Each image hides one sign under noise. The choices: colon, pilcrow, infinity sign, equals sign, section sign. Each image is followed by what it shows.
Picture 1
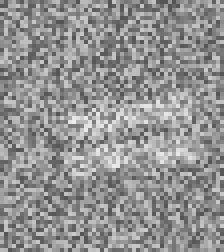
equals sign
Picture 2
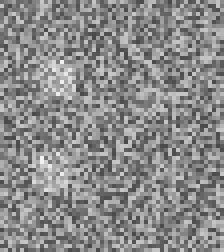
colon
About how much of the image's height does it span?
half
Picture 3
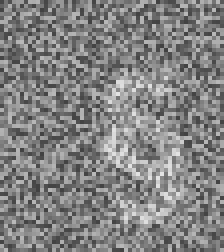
section sign
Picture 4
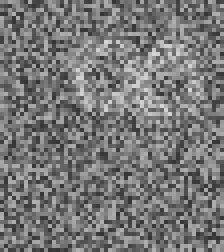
infinity sign
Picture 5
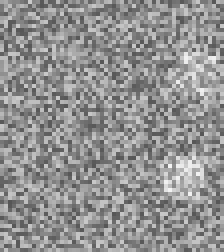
colon
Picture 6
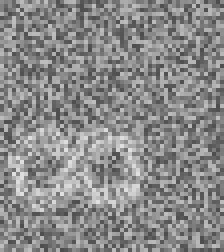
infinity sign
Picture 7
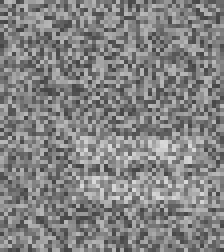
equals sign
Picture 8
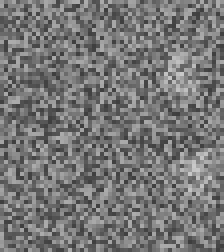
colon
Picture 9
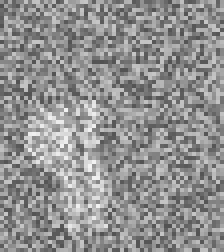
pilcrow
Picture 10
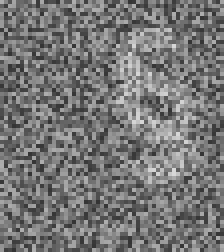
section sign
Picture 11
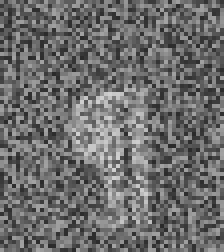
pilcrow
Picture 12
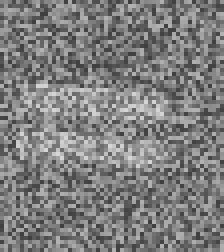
equals sign
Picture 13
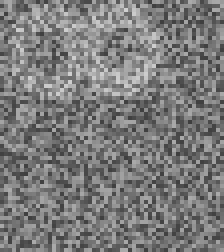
infinity sign
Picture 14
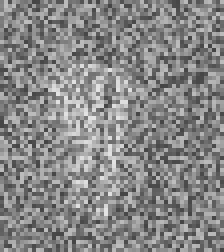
pilcrow
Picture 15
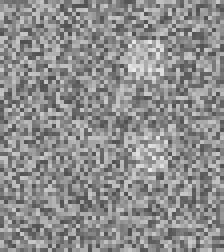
colon
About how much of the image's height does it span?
half
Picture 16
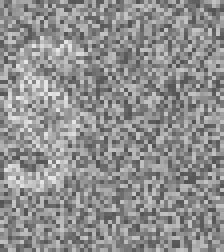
section sign
